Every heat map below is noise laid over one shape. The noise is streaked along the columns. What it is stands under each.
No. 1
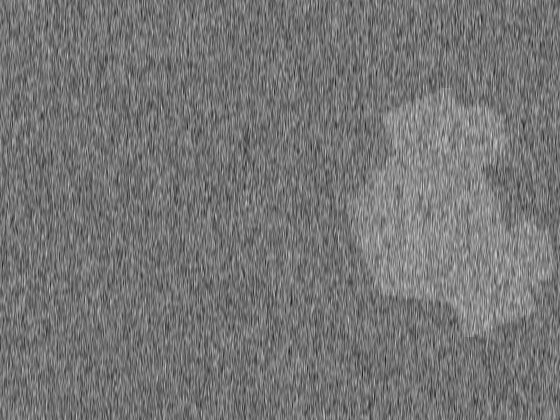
light car
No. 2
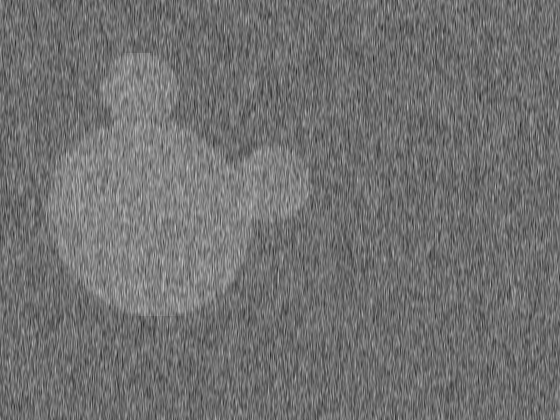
light bear's head
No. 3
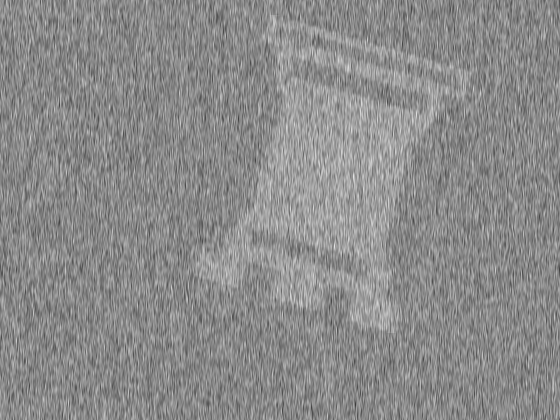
light chess rook
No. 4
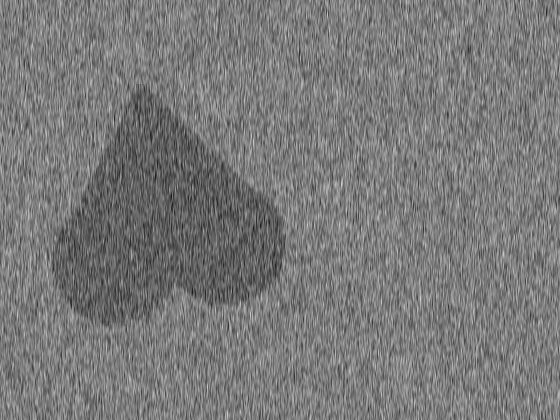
dark heart
